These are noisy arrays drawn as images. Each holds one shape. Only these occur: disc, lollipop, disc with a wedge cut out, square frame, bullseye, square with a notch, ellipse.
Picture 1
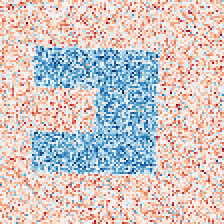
square with a notch
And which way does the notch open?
left
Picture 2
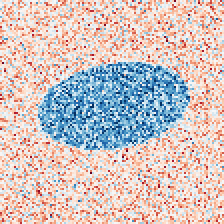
ellipse
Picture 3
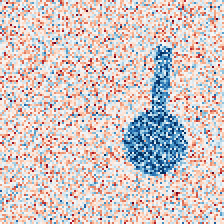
lollipop
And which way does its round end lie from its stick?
down
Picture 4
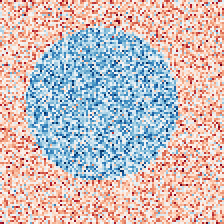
disc
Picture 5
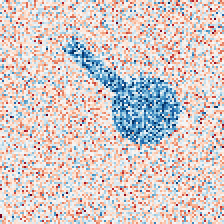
lollipop
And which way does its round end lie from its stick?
down and right
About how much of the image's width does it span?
half
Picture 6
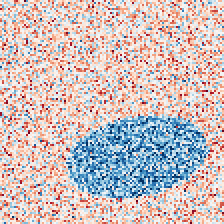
ellipse
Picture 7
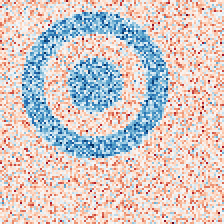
bullseye
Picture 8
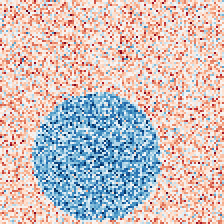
disc
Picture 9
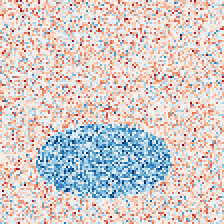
ellipse
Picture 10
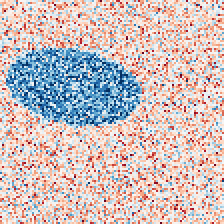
ellipse
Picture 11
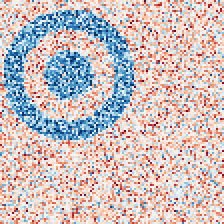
bullseye
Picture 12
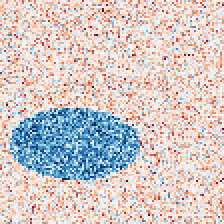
ellipse
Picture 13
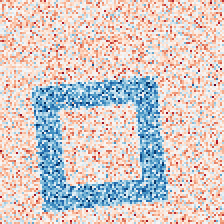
square frame
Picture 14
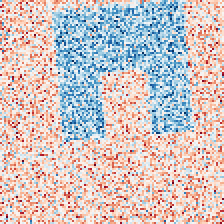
square with a notch
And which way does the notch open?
down
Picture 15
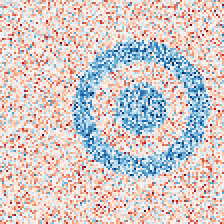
bullseye
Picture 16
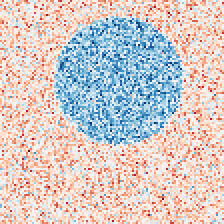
disc
